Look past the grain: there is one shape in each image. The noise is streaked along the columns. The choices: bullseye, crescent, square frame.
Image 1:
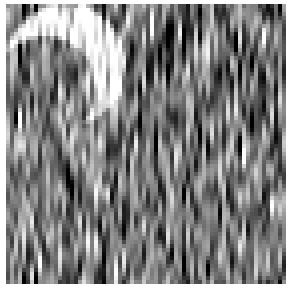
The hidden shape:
crescent
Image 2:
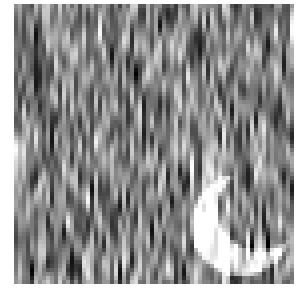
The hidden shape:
crescent
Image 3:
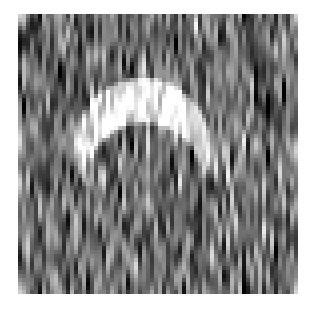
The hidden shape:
crescent
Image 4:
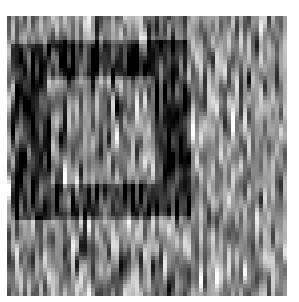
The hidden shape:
square frame
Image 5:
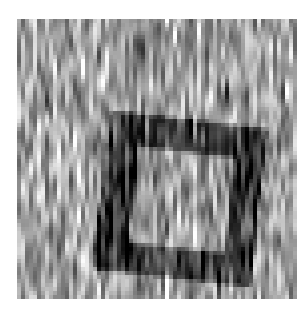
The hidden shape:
square frame
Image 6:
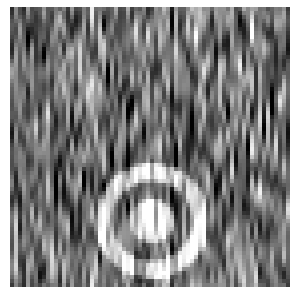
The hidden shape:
bullseye
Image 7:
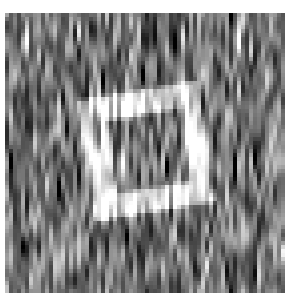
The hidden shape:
square frame
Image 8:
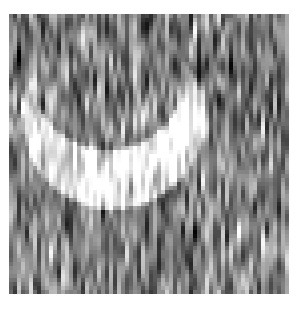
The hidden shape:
crescent
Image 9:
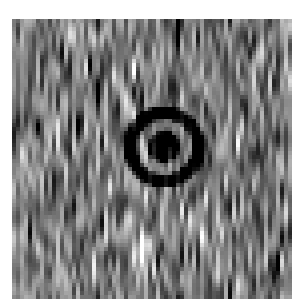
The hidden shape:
bullseye
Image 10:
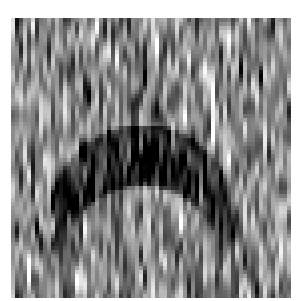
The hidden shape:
crescent
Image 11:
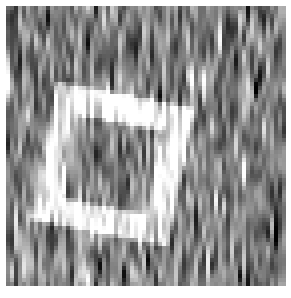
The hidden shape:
square frame
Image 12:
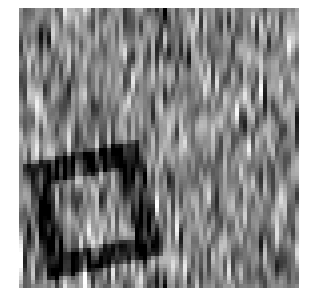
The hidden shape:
square frame
